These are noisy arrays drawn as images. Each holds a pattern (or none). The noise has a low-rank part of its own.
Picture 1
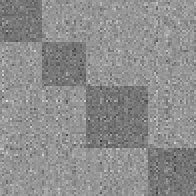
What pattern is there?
blocks along the diagonal
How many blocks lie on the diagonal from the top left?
4
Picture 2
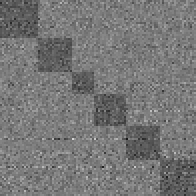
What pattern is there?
blocks along the diagonal
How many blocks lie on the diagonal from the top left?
6
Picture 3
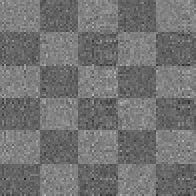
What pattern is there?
a checkerboard
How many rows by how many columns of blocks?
6 by 5
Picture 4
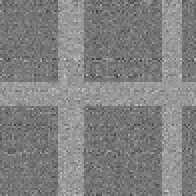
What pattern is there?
bands of rows crossing bands of columns
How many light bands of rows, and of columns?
1 and 2
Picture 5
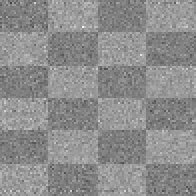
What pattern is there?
a checkerboard
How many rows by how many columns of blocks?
6 by 4
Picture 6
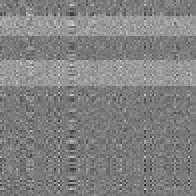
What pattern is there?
bands of rows
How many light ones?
2
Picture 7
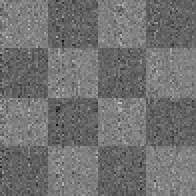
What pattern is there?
a checkerboard
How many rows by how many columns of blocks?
4 by 4
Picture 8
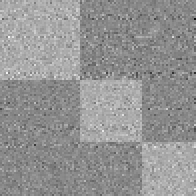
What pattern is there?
blocks along the diagonal
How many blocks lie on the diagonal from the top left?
3
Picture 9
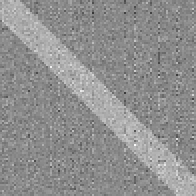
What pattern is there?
a diagonal band
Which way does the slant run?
top left to bottom right
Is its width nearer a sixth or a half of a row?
a sixth
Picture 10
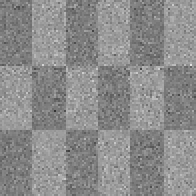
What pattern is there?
a checkerboard
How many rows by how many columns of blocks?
3 by 6
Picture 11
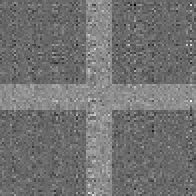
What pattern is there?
bands of rows crossing bands of columns
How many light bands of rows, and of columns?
1 and 1
